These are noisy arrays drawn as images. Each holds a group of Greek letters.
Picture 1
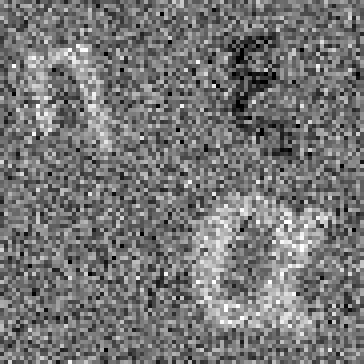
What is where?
top left: light eta; top right: dark xi; bottom right: light alpha
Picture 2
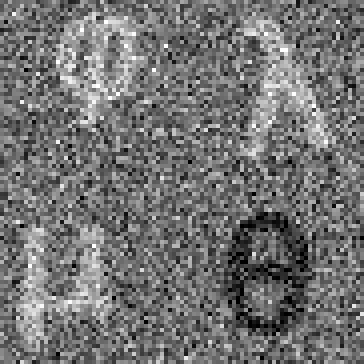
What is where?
top left: light phi; top right: light lambda; bottom left: light mu; bottom right: dark theta
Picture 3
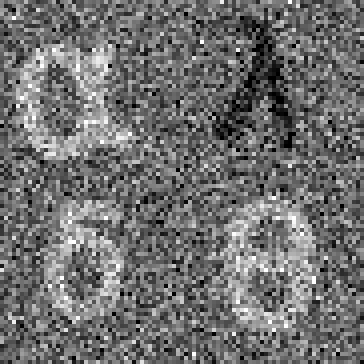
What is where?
top left: light alpha; top right: dark lambda; bottom left: light delta; bottom right: light theta
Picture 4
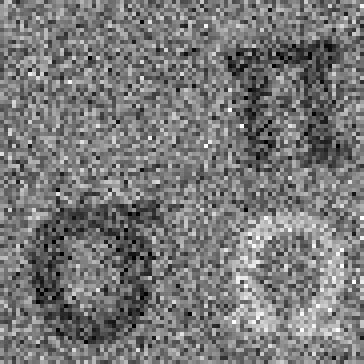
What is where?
top right: dark pi; bottom left: dark sigma; bottom right: light omega
